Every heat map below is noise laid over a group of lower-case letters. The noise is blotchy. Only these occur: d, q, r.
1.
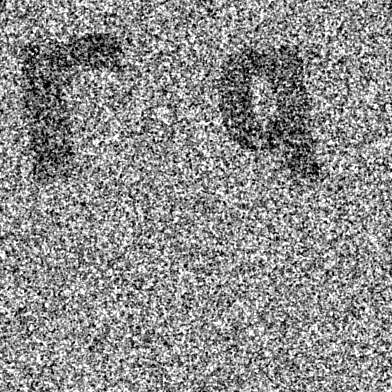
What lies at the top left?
r
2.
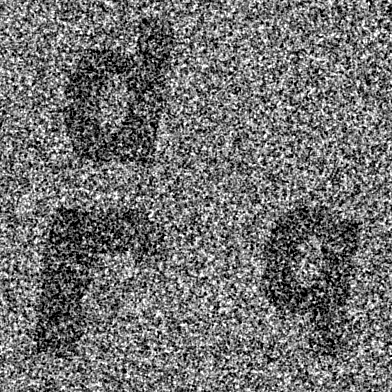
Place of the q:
bottom right
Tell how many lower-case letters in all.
3
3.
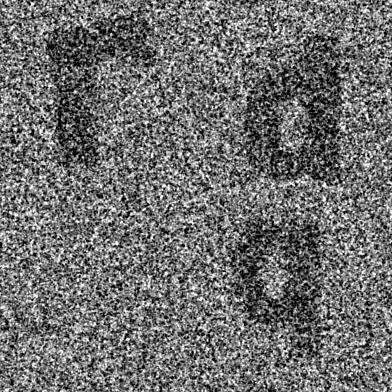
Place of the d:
top right
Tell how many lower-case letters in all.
3
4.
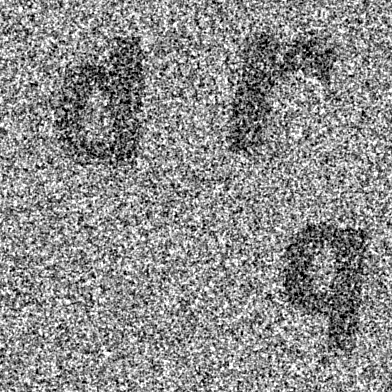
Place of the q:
bottom right
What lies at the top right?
r
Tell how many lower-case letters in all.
3
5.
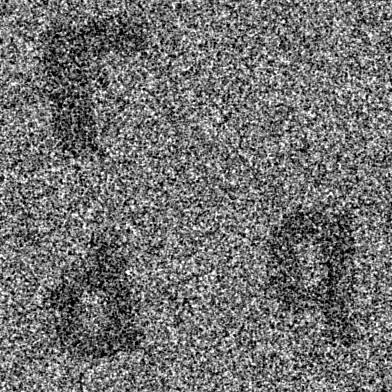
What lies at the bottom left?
d
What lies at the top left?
r
